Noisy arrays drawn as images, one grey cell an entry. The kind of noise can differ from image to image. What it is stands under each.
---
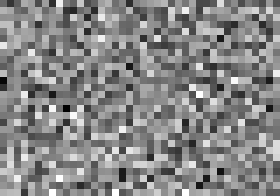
independent entries
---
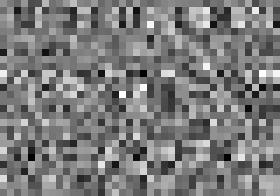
low rank plus noise
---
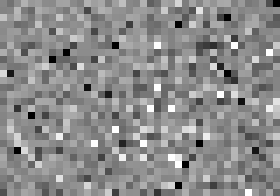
heavy tails
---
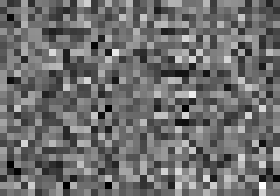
low rank plus noise
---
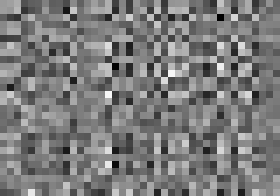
low rank plus noise
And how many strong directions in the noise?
one
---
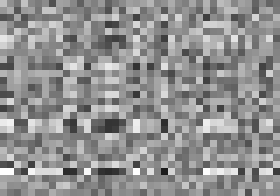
low rank plus noise
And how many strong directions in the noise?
one
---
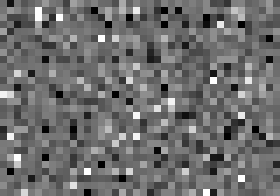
heavy tails
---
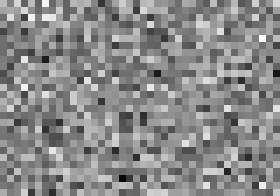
low rank plus noise
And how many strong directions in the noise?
five to eight
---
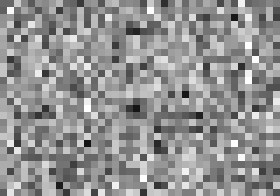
low rank plus noise
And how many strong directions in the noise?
five to eight
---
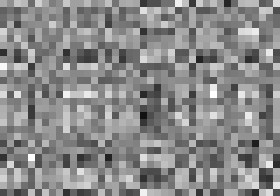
low rank plus noise
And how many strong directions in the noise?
one
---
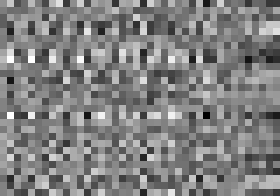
low rank plus noise
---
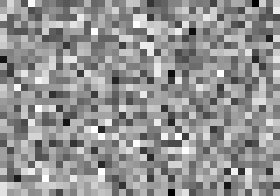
independent entries
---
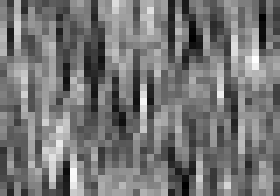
streaked along the columns
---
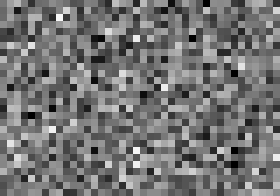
independent entries
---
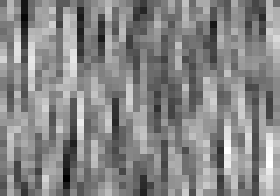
streaked along the columns
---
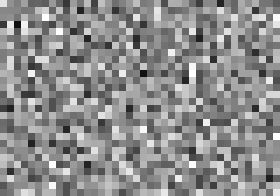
independent entries
